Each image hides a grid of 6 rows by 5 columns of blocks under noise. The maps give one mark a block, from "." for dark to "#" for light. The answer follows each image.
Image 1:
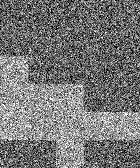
. . . . .
. . . . .
# . . . .
# # # . .
# # # # #
. . # . .
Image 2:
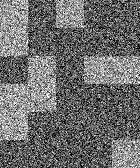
# . # . .
# . . . .
. # . # #
# # . . .
# . . . .
. . . . #
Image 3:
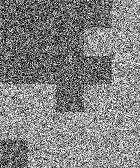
. . . . #
. . . # #
. . . . #
# # . # #
# # # # #
. # # # #
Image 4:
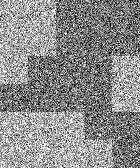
# # . . .
# # . . .
# . . . #
. . . . #
# # # . .
# # # # .
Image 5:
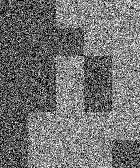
. . # # #
. . . # #
. . # . #
. . # . #
. # # # #
. # # # .
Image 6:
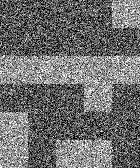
. . . . #
. . . . .
# # # # #
. . . # .
# . . . .
# . # # .
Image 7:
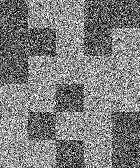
. # # . .
. . # . #
. # # # #
# # . # #
# . # # .
# # . # .
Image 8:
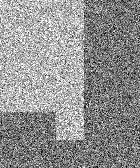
# # # . .
# # # . .
# # # . .
# # # . .
. . # . .
. . . . .
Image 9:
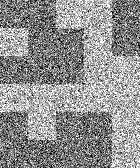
. . # # .
# . . # .
. . . # #
# # # # #
. # . . #
. . . . #
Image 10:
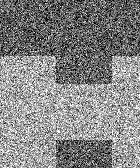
. . . . .
. . . . .
# # . . #
# # # # #
# # # # #
# # . . #
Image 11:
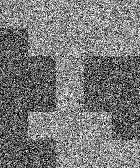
# # # # #
. # # # #
. . # . .
. . # . .
. # # # .
. . # # #
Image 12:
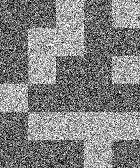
. . # . #
. # # . .
. # . . #
# . . . .
. # # # #
. . . # .
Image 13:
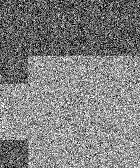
. . . . .
. . . . .
. # # # #
# # # # #
# # # # #
. # # # #
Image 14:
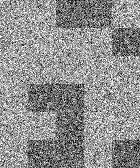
# # . . #
# # # # .
# # # # #
# . . # #
# # . # #
# . . # .
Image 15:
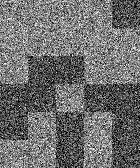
# # # # .
# # # # #
# . . # #
. . # . .
. # . # .
# # . # .
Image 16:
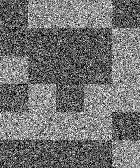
. # # # .
. . . . #
# . . . #
. # . # #
# # # # .
. . . . #
